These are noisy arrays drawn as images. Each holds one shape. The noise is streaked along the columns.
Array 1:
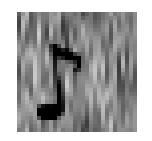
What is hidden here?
dark musical note
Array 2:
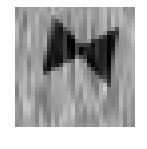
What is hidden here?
dark bow tie
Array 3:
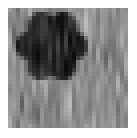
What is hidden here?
dark flower
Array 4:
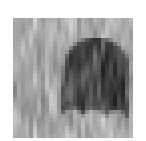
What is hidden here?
dark ghost
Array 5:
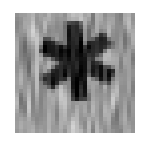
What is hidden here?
dark asterisk
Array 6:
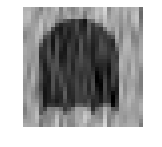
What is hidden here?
dark ghost
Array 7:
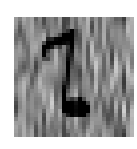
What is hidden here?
dark musical note
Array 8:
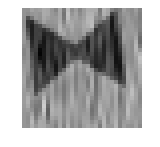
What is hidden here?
dark bow tie
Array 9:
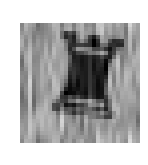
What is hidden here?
dark chess rook
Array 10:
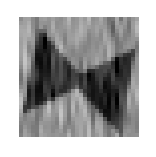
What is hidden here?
dark bow tie
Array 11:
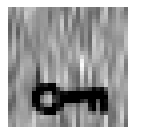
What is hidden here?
dark key
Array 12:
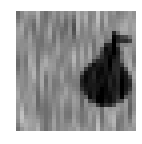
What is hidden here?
dark pear
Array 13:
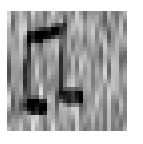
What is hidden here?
dark pair of musical notes
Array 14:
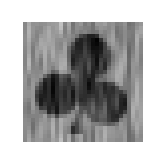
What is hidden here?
dark club
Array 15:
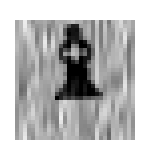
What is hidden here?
dark chess bishop
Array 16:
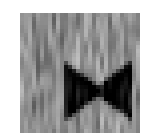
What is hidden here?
dark bow tie
